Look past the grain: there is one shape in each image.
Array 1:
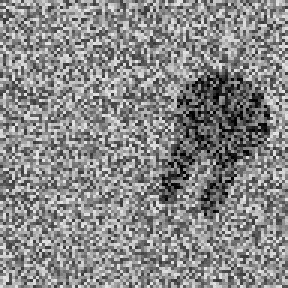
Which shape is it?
rabbit's head
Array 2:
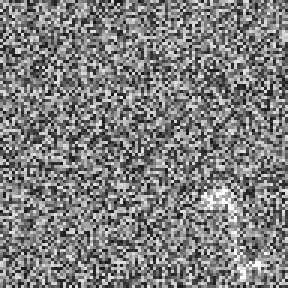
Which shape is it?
musical note
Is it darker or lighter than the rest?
lighter
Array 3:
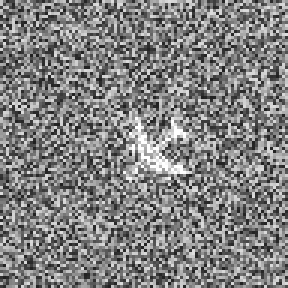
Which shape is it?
airplane
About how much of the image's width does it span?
a quarter
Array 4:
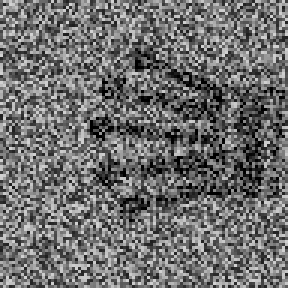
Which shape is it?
chess queen
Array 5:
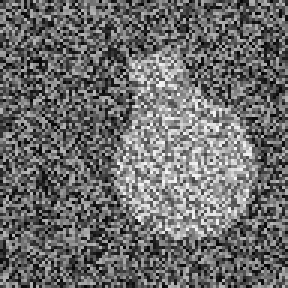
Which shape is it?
light bulb
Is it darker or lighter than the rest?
lighter
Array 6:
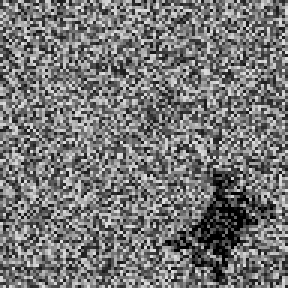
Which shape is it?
chess rook
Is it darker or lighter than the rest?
darker
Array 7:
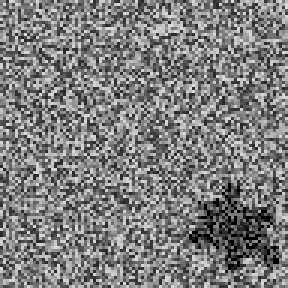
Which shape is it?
turtle
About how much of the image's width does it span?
a third
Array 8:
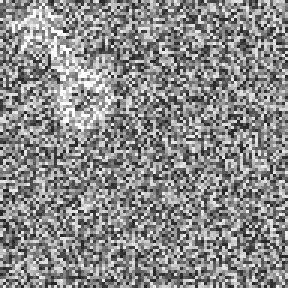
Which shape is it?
key
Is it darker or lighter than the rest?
lighter
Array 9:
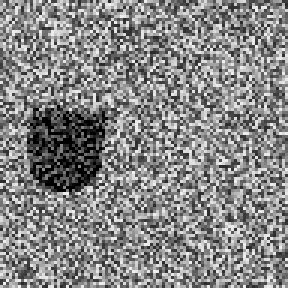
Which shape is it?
ghost
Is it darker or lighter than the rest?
darker
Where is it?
middle left
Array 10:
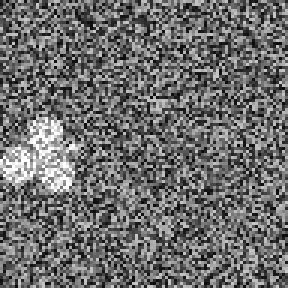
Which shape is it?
club
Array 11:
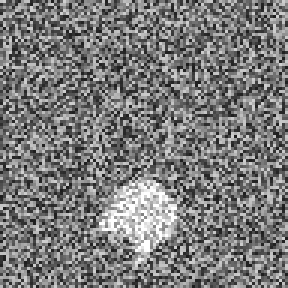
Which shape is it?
cat's head
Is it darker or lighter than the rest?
lighter
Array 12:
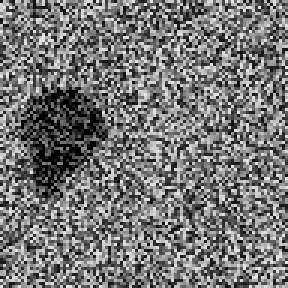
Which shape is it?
light bulb
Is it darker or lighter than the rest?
darker
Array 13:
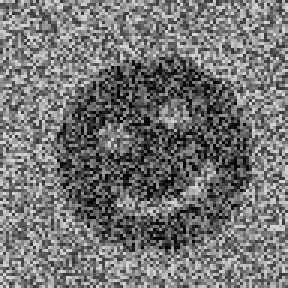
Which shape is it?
smiling face
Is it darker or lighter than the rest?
darker
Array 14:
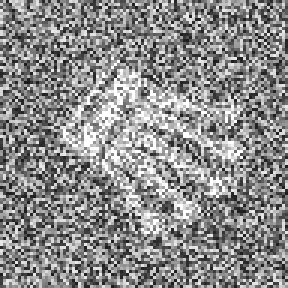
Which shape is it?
chess queen
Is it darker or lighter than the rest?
lighter
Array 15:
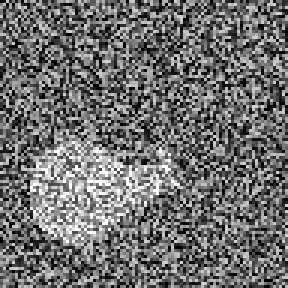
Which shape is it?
pear
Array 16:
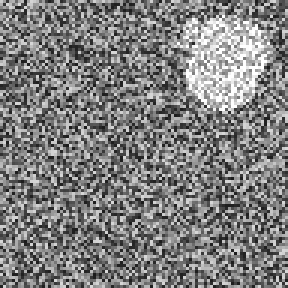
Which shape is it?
apple
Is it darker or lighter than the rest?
lighter
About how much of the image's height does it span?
a third
